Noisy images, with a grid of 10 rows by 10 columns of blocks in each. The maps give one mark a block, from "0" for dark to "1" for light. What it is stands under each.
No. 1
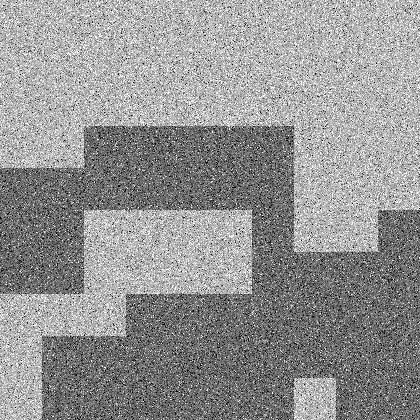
1 1 1 1 1 1 1 1 1 1
1 1 1 1 1 1 1 1 1 1
1 1 1 1 1 1 1 1 1 1
1 1 0 0 0 0 0 1 1 1
0 0 0 0 0 0 0 1 1 1
0 0 1 1 1 1 0 1 1 0
0 0 1 1 1 1 0 0 0 0
1 1 1 0 0 0 0 0 0 0
1 0 0 0 0 0 0 0 0 0
1 0 0 0 0 0 0 1 0 0
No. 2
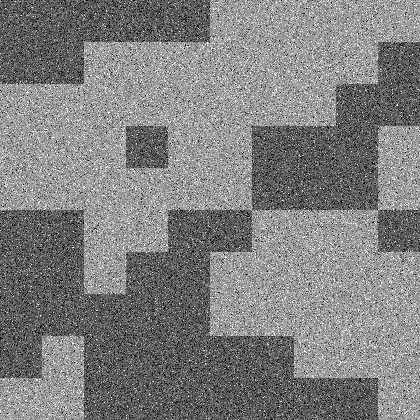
0 0 0 0 0 1 1 1 1 1
0 0 1 1 1 1 1 1 1 0
1 1 1 1 1 1 1 1 0 0
1 1 1 0 1 1 0 0 0 1
1 1 1 1 1 1 0 0 0 1
0 0 1 1 0 0 1 1 1 0
0 0 1 0 0 1 1 1 1 1
0 0 0 0 0 1 1 1 1 1
0 1 0 0 0 0 0 1 1 1
1 1 0 0 0 0 0 0 0 1
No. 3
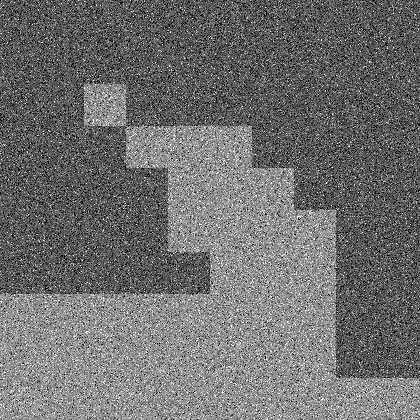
0 0 0 0 0 0 0 0 0 0
0 0 0 0 0 0 0 0 0 0
0 0 1 0 0 0 0 0 0 0
0 0 0 1 1 1 0 0 0 0
0 0 0 0 1 1 1 0 0 0
0 0 0 0 1 1 1 1 0 0
0 0 0 0 0 1 1 1 0 0
1 1 1 1 1 1 1 1 0 0
1 1 1 1 1 1 1 1 0 0
1 1 1 1 1 1 1 1 1 1
